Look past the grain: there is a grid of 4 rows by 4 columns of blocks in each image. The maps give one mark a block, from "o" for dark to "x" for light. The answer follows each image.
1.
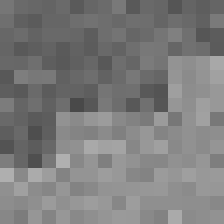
oooo
ooox
oxxx
xxxx
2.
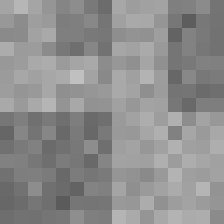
xoxo
xxxo
ooxx
ooxx
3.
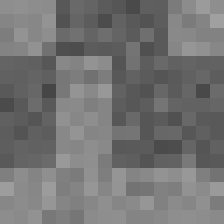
xoox
oxoo
oxoo
xxxx
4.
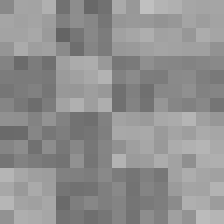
xoxx
oxoo
ooxx
xoox
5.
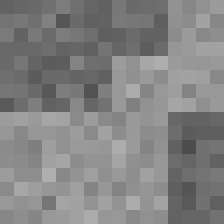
ooox
ooxx
xxxo
xxxo
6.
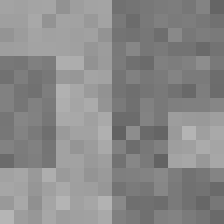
xxoo
oxoo
oxox
xxoo
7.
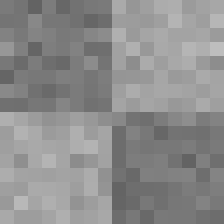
ooxx
ooxx
xxoo
xxoo
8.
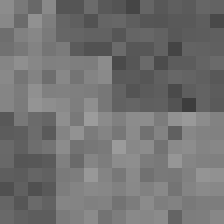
xooo
xxoo
oxxx
oxxx
